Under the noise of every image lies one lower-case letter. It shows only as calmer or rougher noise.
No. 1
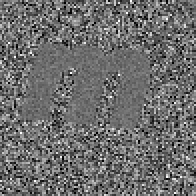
m
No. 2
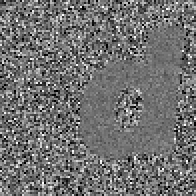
d
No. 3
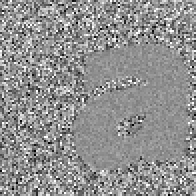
a
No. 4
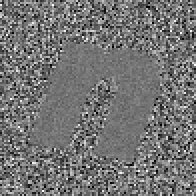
n
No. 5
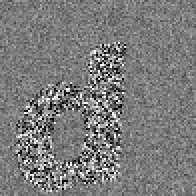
d
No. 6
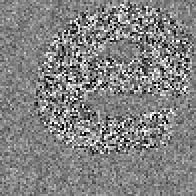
e
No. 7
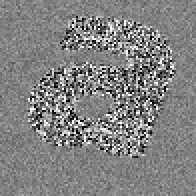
a
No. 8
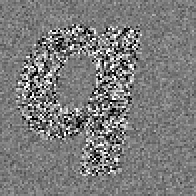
q
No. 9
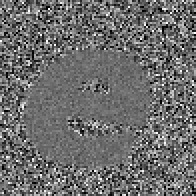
e
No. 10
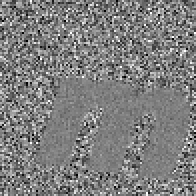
m
